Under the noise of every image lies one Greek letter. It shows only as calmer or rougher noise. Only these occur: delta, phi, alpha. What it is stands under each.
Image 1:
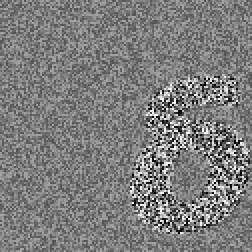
delta
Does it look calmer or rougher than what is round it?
rougher
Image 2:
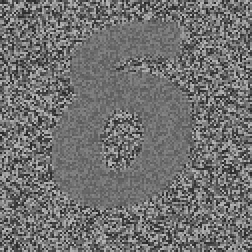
delta
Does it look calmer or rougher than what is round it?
calmer
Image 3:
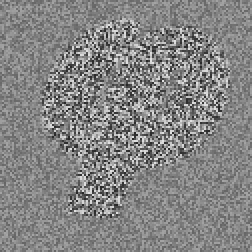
phi
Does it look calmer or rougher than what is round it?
rougher
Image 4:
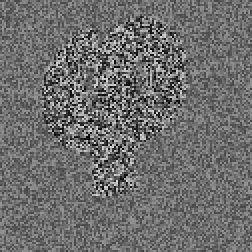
phi
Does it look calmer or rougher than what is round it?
rougher
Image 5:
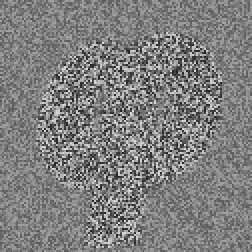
phi
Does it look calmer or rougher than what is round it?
rougher
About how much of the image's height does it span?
nearly all
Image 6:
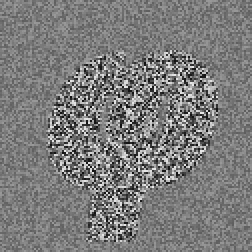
phi
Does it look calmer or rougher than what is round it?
rougher
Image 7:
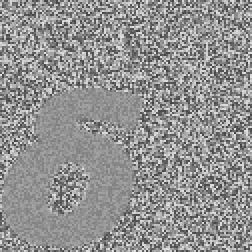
delta
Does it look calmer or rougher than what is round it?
calmer
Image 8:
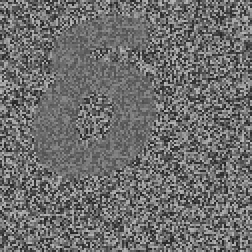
delta
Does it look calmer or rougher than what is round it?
calmer
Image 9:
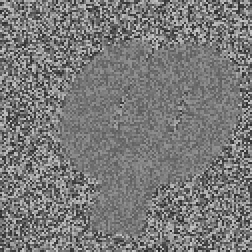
phi
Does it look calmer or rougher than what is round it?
calmer
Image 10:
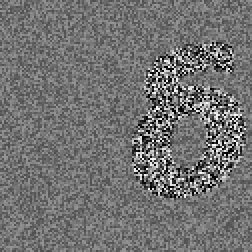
delta
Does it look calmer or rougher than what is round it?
rougher
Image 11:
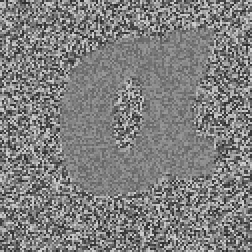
alpha
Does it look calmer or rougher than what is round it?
calmer
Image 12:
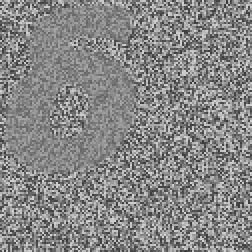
delta
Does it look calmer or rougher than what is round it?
calmer
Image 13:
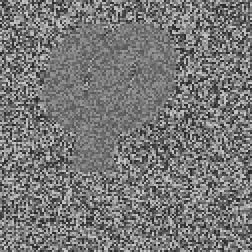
phi
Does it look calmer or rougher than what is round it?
calmer
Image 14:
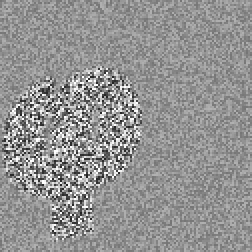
phi
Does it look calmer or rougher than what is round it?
rougher
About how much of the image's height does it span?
two thirds
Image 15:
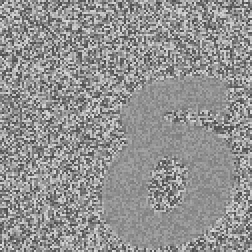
delta
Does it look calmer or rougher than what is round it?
calmer
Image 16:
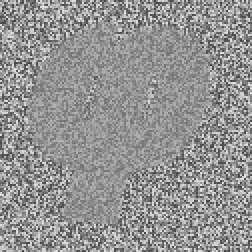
phi
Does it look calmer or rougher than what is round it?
calmer
